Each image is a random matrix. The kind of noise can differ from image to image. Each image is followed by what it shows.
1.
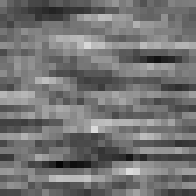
streaked along the rows
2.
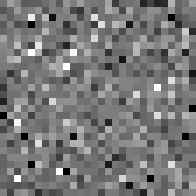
heavy tails
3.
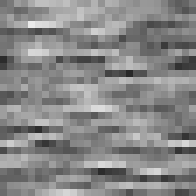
streaked along the rows
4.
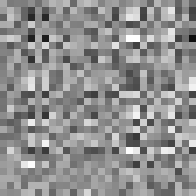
low rank plus noise
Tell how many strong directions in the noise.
one
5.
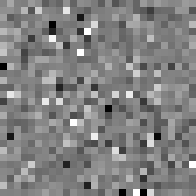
heavy tails
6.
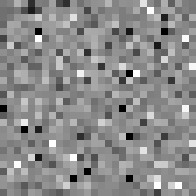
heavy tails
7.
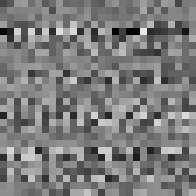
rows of uneven size
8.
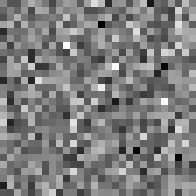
low rank plus noise
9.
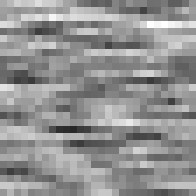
streaked along the rows
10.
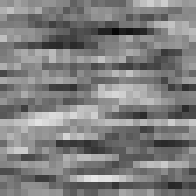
streaked along the rows
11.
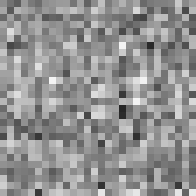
low rank plus noise
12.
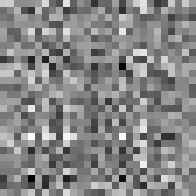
low rank plus noise
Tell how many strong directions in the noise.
two
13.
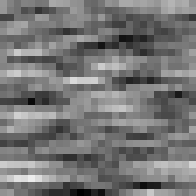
streaked along the rows
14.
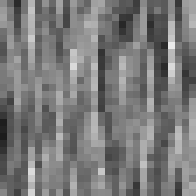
streaked along the columns
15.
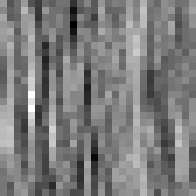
streaked along the columns
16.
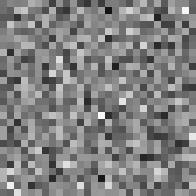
independent entries
